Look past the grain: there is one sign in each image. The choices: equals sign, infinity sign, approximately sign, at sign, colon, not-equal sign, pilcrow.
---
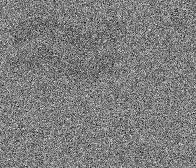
approximately sign
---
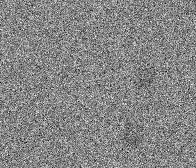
colon
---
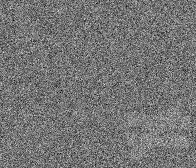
not-equal sign
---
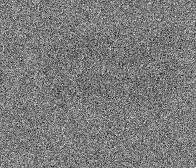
approximately sign
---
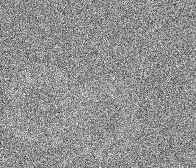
infinity sign
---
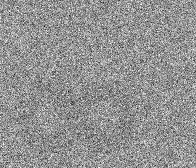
infinity sign
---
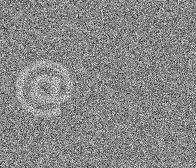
at sign
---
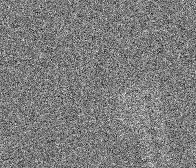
pilcrow
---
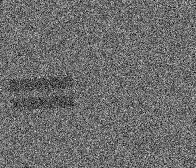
equals sign
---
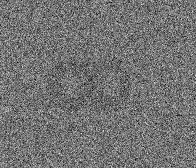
infinity sign
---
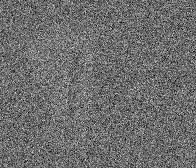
pilcrow
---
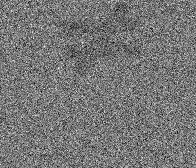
not-equal sign
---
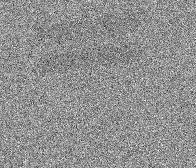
equals sign
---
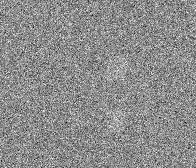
colon
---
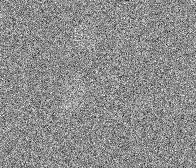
colon
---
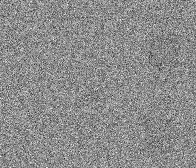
colon
